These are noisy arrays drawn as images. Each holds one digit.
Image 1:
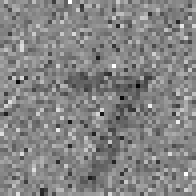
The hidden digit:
7
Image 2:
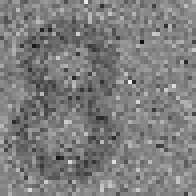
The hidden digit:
8
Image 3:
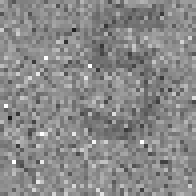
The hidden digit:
5
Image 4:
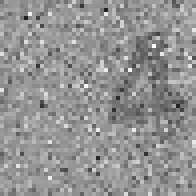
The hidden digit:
4
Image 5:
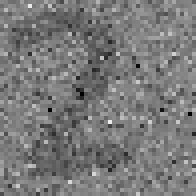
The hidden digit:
2
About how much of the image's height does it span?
nearly all
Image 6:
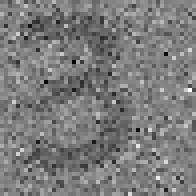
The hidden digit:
3
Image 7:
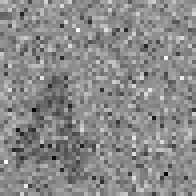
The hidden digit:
4
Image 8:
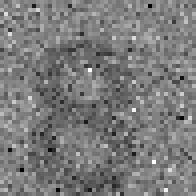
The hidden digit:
8
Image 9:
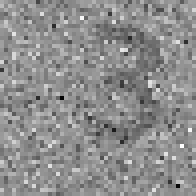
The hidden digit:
3
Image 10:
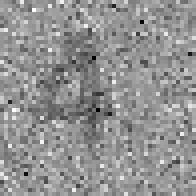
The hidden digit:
4
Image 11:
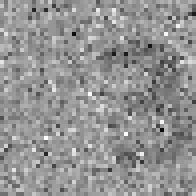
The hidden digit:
3
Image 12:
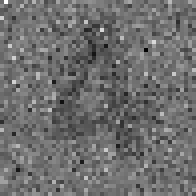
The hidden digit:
4
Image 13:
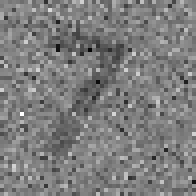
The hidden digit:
7
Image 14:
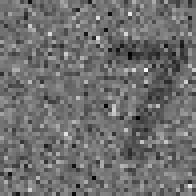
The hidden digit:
7
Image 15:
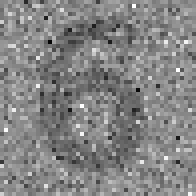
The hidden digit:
6
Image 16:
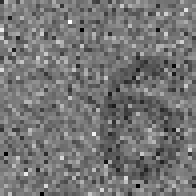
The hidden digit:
6
